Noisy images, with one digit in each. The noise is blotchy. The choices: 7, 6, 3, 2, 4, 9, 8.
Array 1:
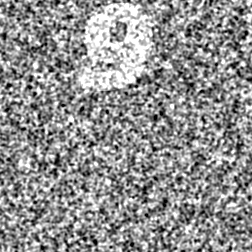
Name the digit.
9
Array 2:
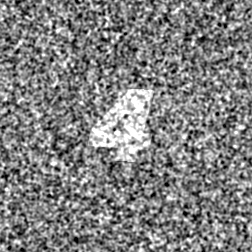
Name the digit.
4
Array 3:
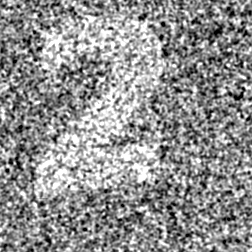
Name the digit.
2
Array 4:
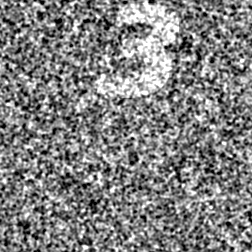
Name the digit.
3
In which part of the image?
top middle
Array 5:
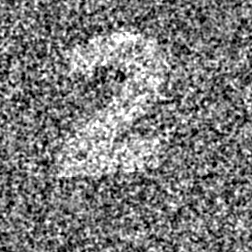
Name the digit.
2
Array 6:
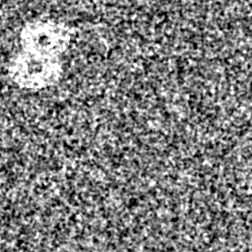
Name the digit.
8
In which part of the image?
top left
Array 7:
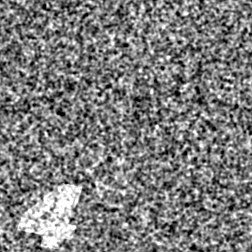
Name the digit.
4
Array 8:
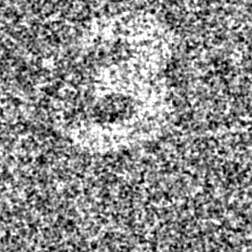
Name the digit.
3
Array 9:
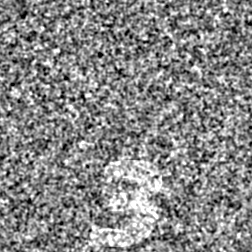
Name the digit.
3
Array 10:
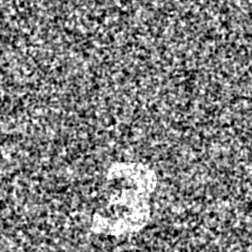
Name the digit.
3
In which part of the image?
bottom middle
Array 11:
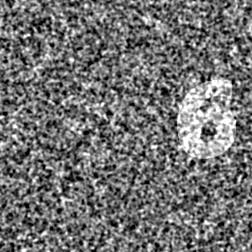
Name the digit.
6
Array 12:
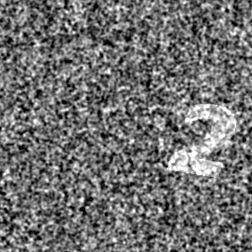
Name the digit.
2
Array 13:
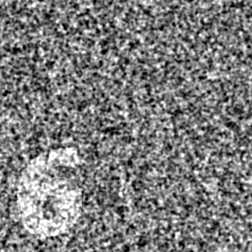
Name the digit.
6
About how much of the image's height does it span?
a third
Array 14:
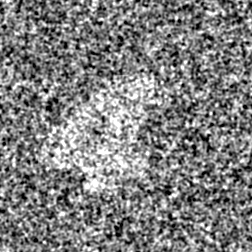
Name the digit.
4
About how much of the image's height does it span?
half
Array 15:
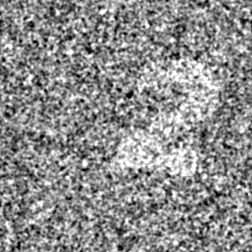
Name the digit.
2
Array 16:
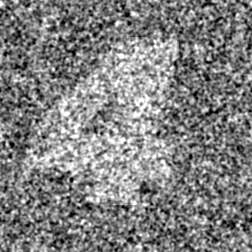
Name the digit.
4
